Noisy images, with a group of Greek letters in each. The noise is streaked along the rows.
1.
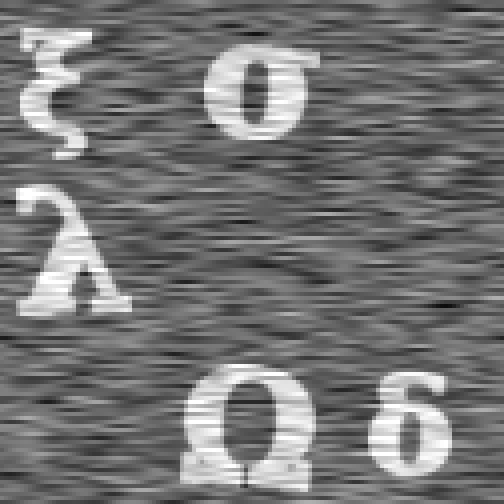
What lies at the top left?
xi
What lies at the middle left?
lambda
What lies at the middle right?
nothing
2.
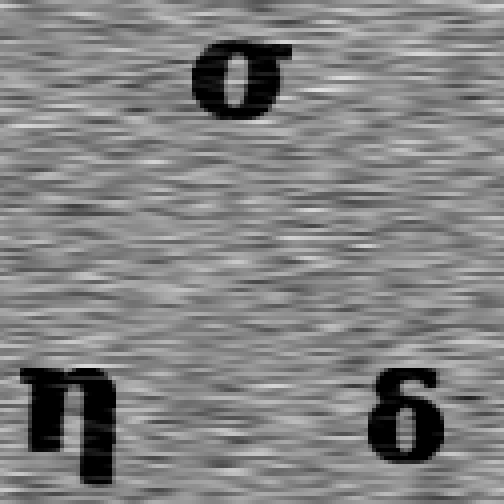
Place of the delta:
bottom right
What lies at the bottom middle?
nothing
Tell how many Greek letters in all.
3
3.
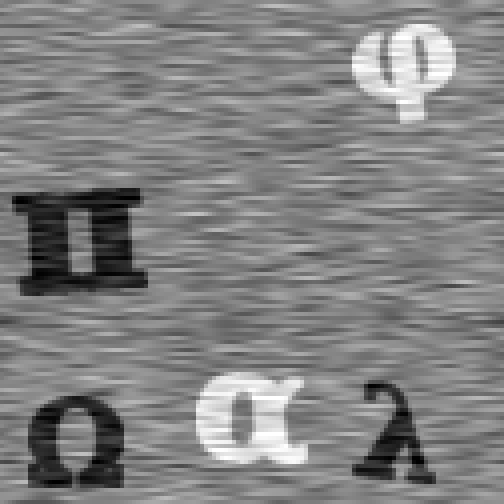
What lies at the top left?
nothing
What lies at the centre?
nothing
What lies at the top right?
phi
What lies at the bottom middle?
alpha
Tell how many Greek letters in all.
5
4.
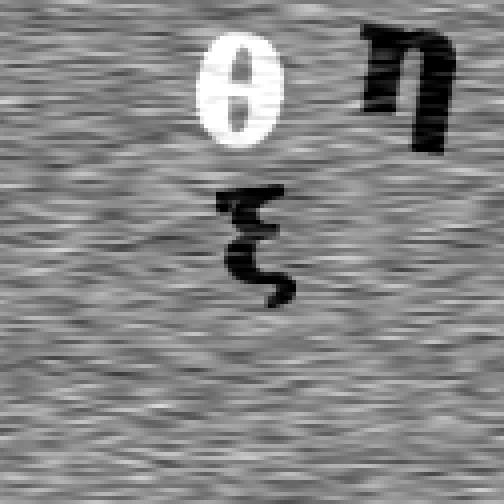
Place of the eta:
top right
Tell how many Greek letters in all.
3
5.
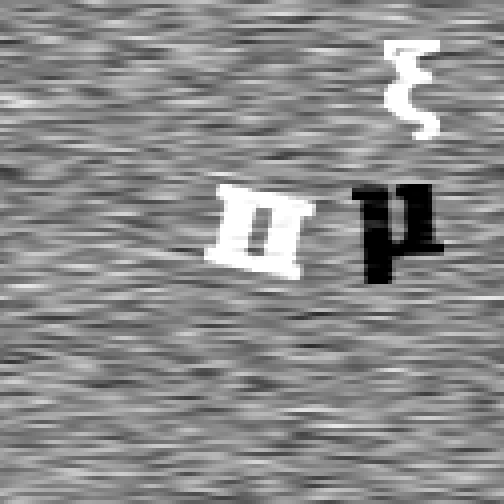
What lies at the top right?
xi
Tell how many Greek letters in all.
3
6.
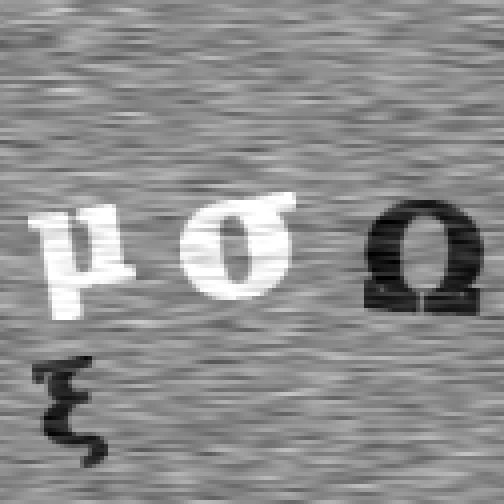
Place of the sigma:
centre
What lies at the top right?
nothing
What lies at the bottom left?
xi
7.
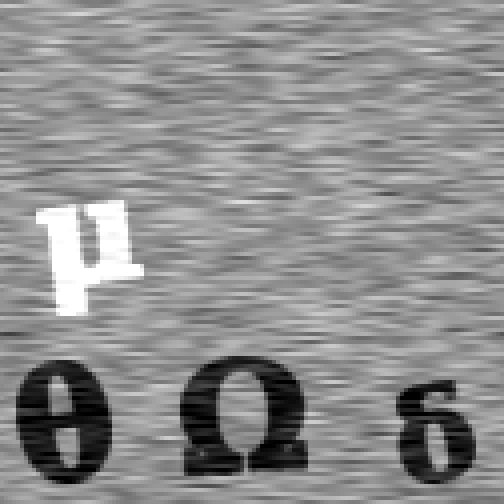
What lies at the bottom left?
theta
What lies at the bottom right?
delta
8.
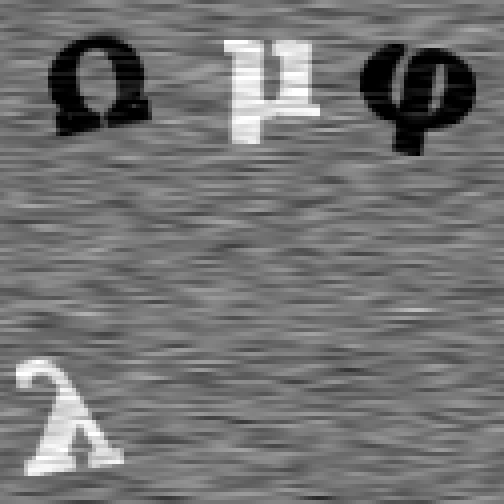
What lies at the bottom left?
lambda
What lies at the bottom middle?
nothing
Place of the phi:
top right
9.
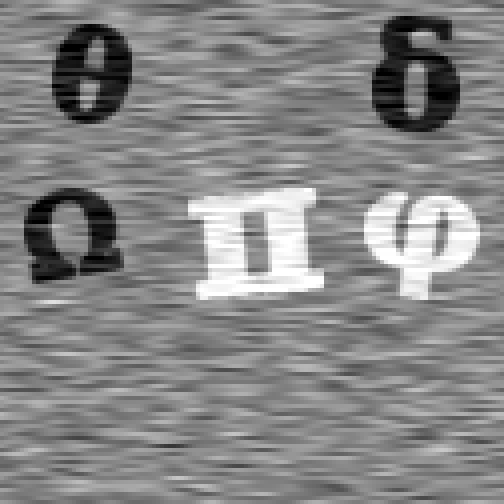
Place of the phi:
middle right
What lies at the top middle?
nothing
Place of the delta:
top right
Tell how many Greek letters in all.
5
